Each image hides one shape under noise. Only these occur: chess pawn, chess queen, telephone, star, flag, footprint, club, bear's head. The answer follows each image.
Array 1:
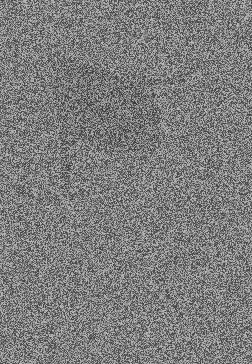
flag
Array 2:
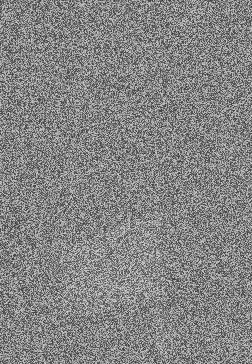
flag
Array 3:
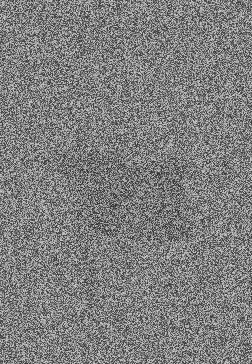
flag
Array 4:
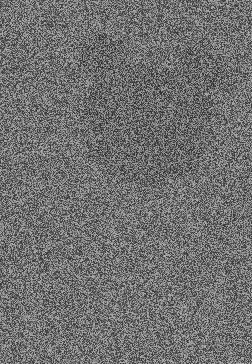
bear's head
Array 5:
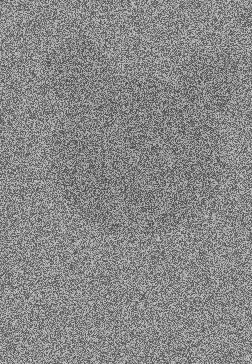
bear's head
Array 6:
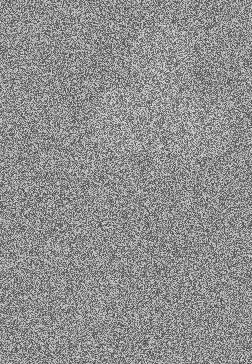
club
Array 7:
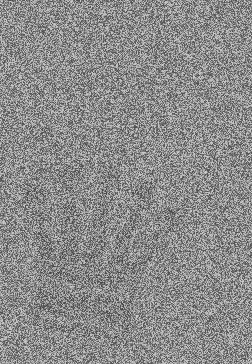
chess queen
